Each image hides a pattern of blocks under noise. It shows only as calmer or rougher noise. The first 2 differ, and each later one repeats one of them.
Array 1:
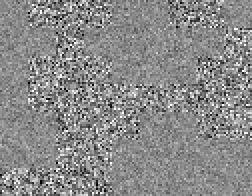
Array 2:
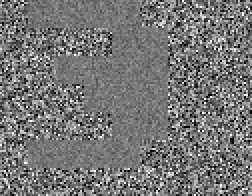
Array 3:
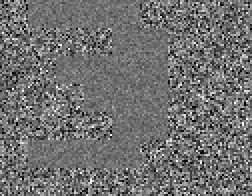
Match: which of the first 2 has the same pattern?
2
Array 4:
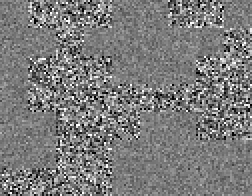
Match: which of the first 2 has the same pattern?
1
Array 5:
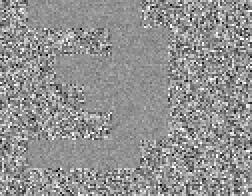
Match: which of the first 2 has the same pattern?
2
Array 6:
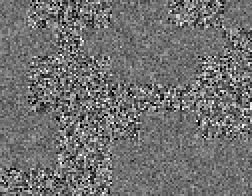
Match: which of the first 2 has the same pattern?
1
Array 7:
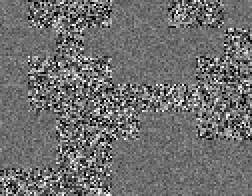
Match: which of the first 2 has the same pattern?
1
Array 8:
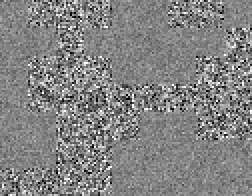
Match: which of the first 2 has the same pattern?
1
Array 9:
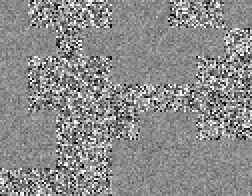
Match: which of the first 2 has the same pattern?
1
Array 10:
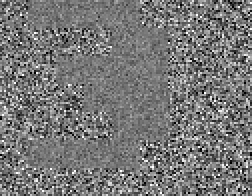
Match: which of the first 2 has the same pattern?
2
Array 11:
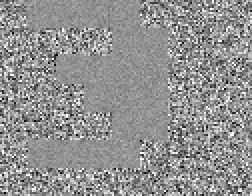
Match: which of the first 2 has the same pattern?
2
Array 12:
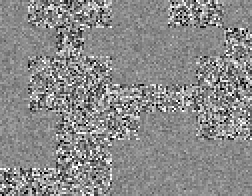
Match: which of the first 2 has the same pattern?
1
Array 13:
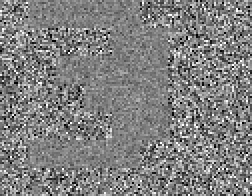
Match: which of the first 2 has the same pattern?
2
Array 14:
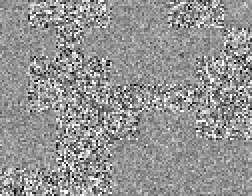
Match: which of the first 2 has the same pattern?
1
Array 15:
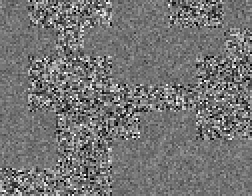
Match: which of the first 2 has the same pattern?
1
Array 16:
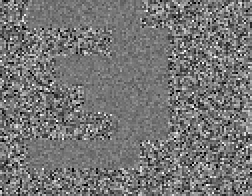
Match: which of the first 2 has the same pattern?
2
